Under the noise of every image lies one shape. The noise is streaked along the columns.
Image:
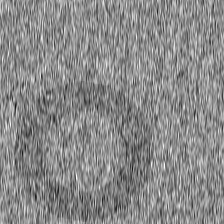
dark ring
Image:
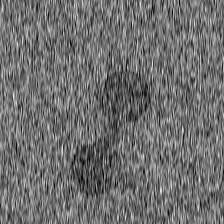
dark dumbbell
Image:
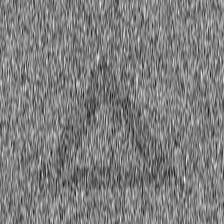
dark triangle frame
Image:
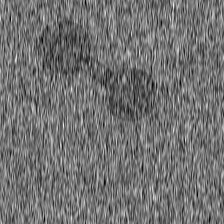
dark dumbbell
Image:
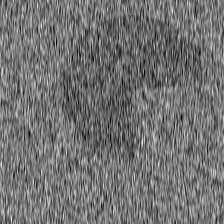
dark disc with a wedge cut out
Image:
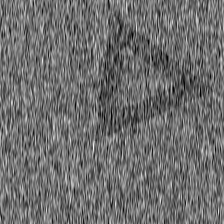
dark triangle frame
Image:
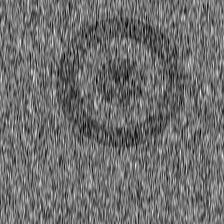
dark bullseye
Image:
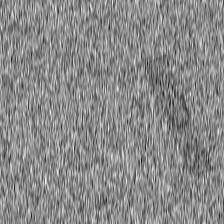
dark bar
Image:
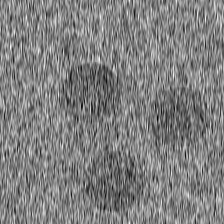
dark three dots
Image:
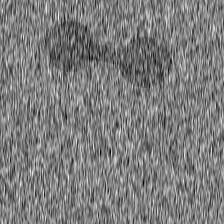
dark dumbbell
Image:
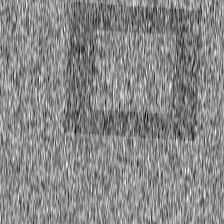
dark square frame
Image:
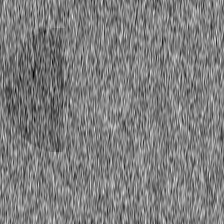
dark half disc
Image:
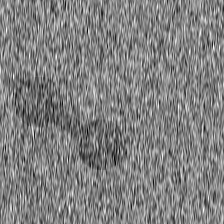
dark dumbbell
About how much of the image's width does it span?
half
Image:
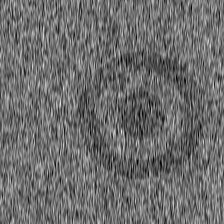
dark bullseye
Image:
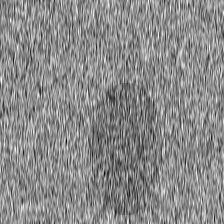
dark ellipse
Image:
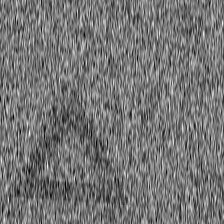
dark triangle frame
